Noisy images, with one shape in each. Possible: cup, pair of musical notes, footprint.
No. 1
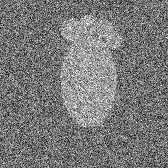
footprint
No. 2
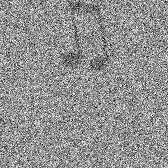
pair of musical notes
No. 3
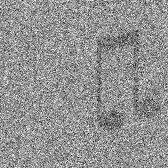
pair of musical notes
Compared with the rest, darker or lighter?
darker
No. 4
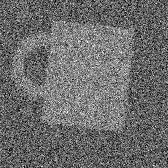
cup
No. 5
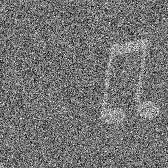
pair of musical notes
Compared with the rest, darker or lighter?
lighter
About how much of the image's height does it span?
half
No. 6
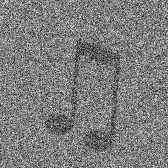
pair of musical notes
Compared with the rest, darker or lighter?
darker
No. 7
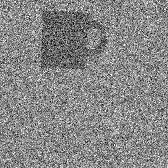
cup
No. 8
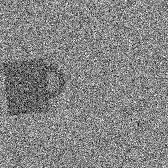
cup
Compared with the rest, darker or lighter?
darker
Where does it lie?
middle left
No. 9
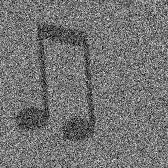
pair of musical notes
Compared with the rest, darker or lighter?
darker
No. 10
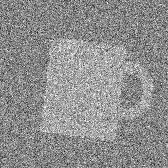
cup
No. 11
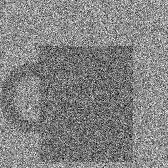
cup
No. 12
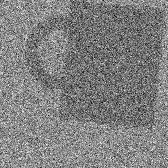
cup
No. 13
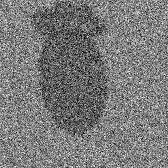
footprint
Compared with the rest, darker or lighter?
darker
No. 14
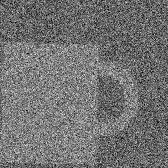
cup
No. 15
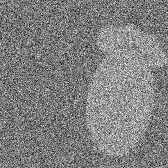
footprint
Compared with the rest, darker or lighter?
lighter
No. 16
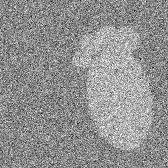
footprint
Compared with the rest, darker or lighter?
lighter
